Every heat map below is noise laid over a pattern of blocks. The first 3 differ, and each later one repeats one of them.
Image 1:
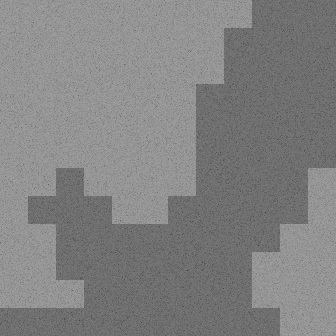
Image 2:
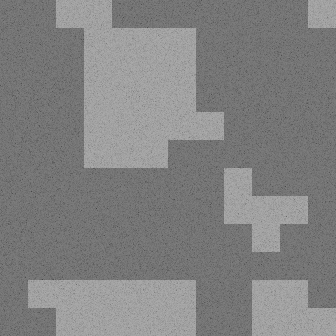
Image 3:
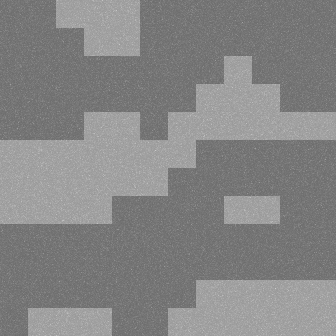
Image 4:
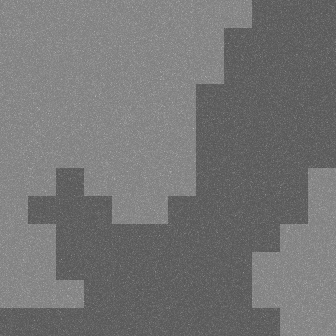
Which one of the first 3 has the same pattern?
1
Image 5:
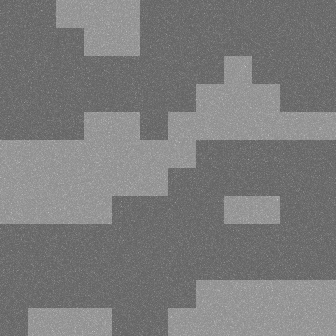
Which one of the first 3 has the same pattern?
3
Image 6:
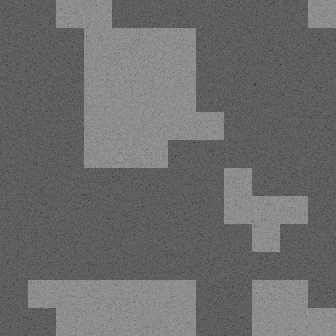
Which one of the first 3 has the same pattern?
2
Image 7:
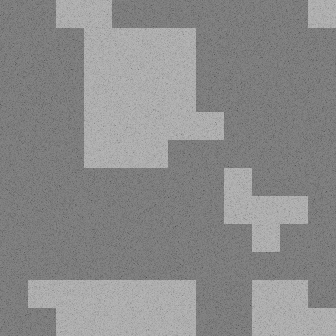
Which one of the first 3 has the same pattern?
2
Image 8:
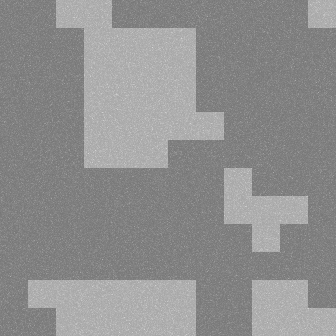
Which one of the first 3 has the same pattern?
2
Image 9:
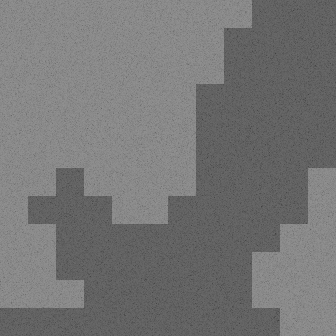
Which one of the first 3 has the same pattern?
1
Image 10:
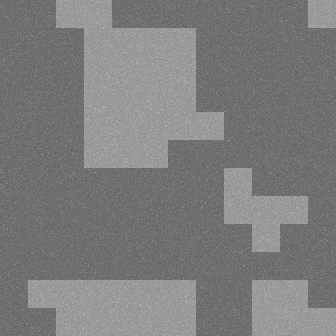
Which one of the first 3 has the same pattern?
2
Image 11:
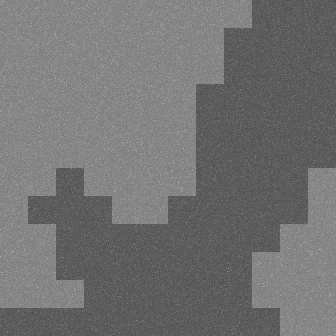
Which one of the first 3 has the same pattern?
1
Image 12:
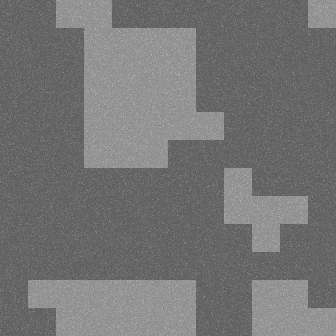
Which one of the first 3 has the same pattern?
2
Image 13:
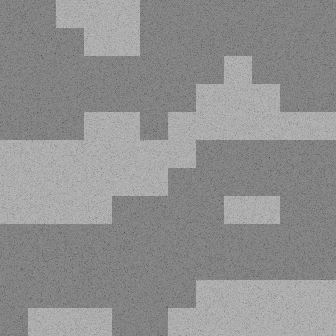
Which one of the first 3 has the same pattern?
3
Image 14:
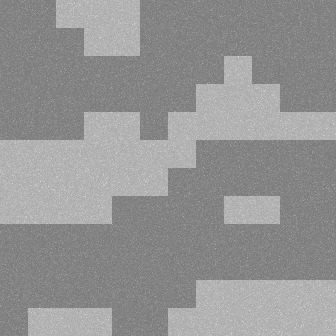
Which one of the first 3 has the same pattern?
3
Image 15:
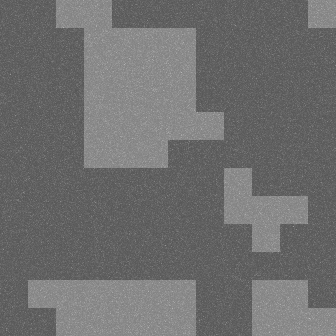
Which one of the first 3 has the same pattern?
2
